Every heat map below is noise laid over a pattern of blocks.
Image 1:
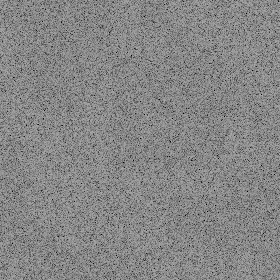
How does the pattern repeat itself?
mirrored about the diagonal from the bottom left
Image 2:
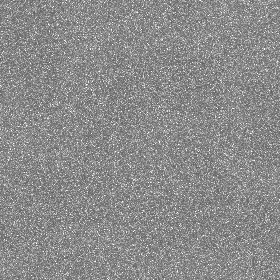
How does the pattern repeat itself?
no symmetry
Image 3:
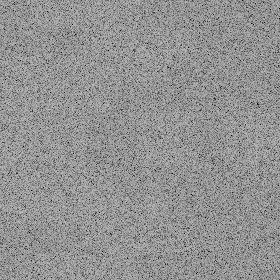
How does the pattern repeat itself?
top and bottom mirror each other
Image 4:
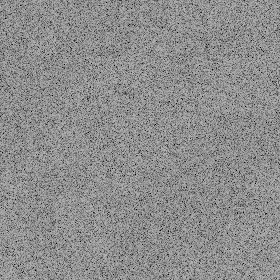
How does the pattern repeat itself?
mirrored about the diagonal from the top left
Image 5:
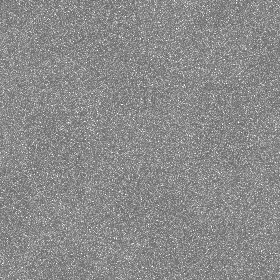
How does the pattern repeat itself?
the same after a half turn
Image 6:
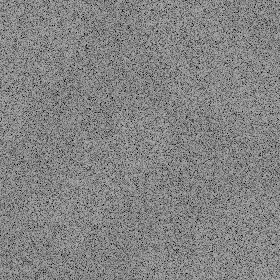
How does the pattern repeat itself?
mirrored about the diagonal from the bottom left
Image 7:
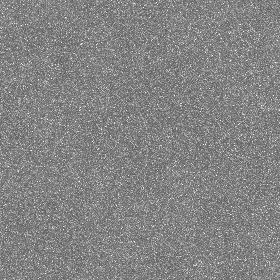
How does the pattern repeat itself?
mirrored about the diagonal from the bottom left
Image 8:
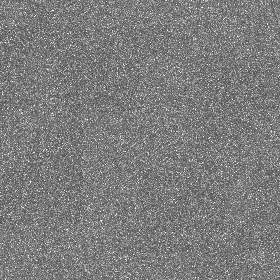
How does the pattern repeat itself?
the same after a half turn
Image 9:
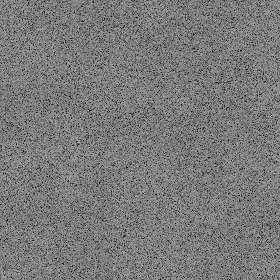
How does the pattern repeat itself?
no symmetry
